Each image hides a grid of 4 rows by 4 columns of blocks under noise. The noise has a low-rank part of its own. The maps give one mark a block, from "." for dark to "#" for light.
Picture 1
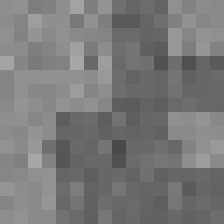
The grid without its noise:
##.#
##..
#..#
#...
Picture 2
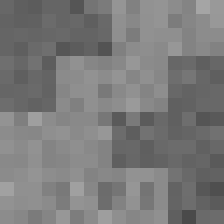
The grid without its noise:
..##
.##.
##..
###.
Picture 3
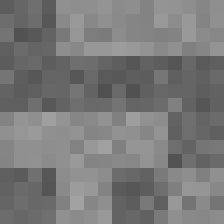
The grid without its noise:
.###
....
###.
.#.#
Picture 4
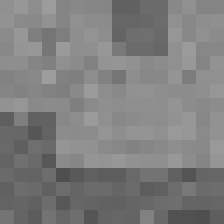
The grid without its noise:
##.#
####
.###
....
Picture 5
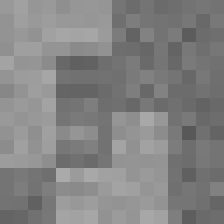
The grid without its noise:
##..
#...
#.#.
.##.
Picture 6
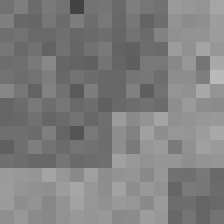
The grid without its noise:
...#
...#
..##
###.
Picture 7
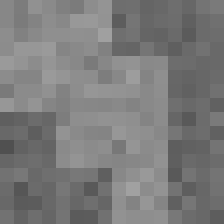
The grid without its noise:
##..
###.
.##.
..#.
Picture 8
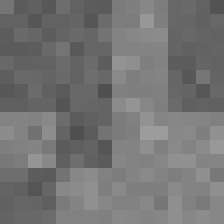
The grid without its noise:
..#.
..#.
#.##
.###
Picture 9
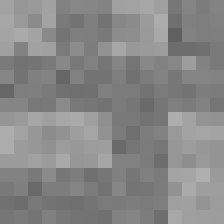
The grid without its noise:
#.#.
....
##.#
...#
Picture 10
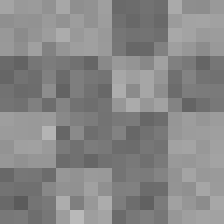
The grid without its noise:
##.#
..#.
#..#
.#.#
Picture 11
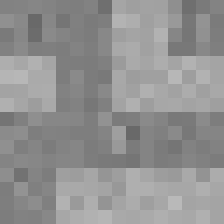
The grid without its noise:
..#.
#.##
....
.###
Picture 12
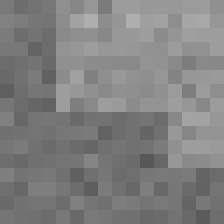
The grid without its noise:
.###
.###
...#
....
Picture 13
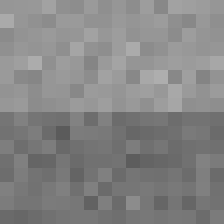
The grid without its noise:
####
####
....
....
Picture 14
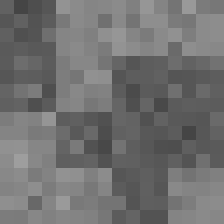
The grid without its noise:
.###
.#..
#...
##.#
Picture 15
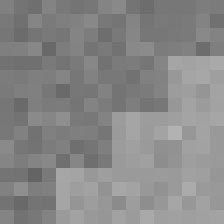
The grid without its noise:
....
...#
..##
.###
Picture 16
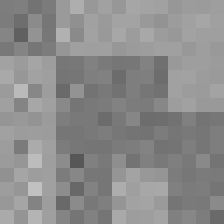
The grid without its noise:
.###
#..#
#...
#.#.
